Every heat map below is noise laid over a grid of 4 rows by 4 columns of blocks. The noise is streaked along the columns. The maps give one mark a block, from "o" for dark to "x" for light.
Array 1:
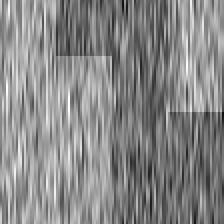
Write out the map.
x o o x
x x o x
x x o o
x x o o
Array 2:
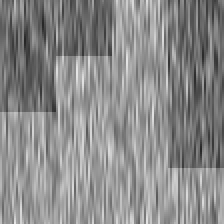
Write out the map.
o o x o
o x x o
x x x o
x x x x
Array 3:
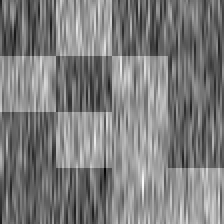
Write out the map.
o x o o
x o x o
o x x o
o o x x
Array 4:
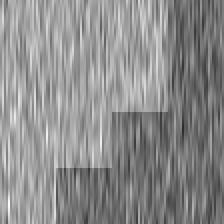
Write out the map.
x x x o
x x x o
x x o o
x o o o
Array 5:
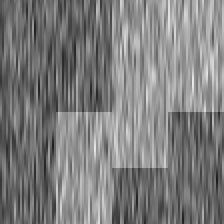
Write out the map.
o o x x
o o x x
o x x o
o x o o
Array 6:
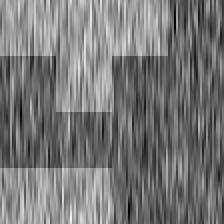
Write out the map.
x x x o
o x o o
o o o o
x x o o
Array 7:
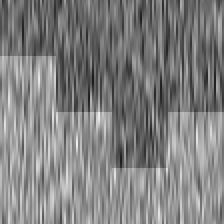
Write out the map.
o o o o
x o o o
x x o x
x x x x
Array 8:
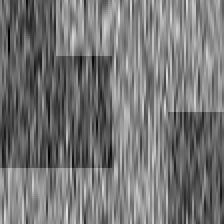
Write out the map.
o x x x
o o x x
o o x o
x x x o
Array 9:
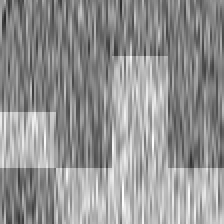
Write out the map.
o o o o
o o x o
x o x o
o x x x
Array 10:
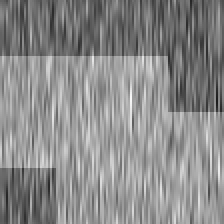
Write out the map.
o o o o
x x x o
x x x x
o x x x
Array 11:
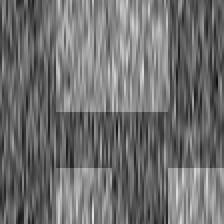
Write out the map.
o x x o
o x x o
o o o o
o x o x
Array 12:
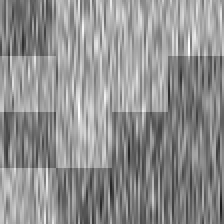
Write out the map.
o x x x
x x x o
o x o o
x o o o
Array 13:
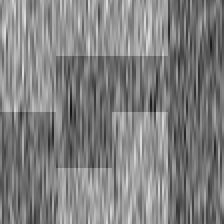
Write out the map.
x x x o
x o o o
o o x o
o x x o
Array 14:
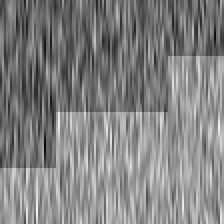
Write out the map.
o o o o
o o o x
o x x x
x x x x
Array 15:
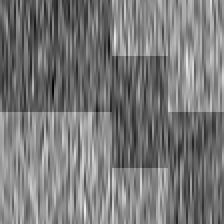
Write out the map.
o o x x
o o o x
x x o o
x x x o
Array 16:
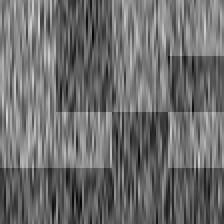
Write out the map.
x o x x
x o x o
x x o x
o o o o
